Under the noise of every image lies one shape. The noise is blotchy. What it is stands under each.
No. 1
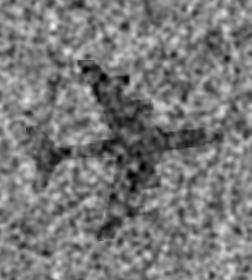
airplane
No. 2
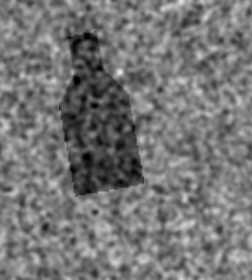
bottle
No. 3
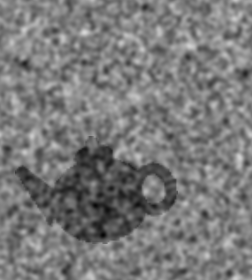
teapot
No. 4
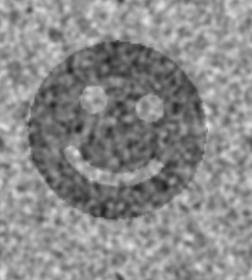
smiling face
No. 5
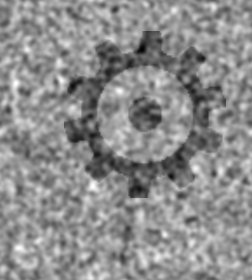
gear
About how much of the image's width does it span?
two thirds
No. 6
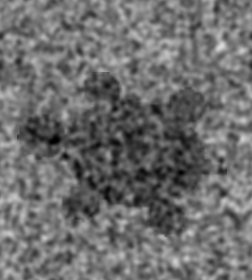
turtle
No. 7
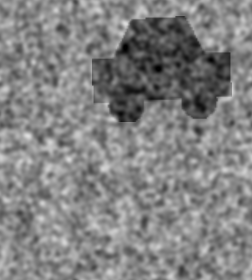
car
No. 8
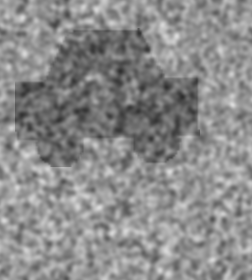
car
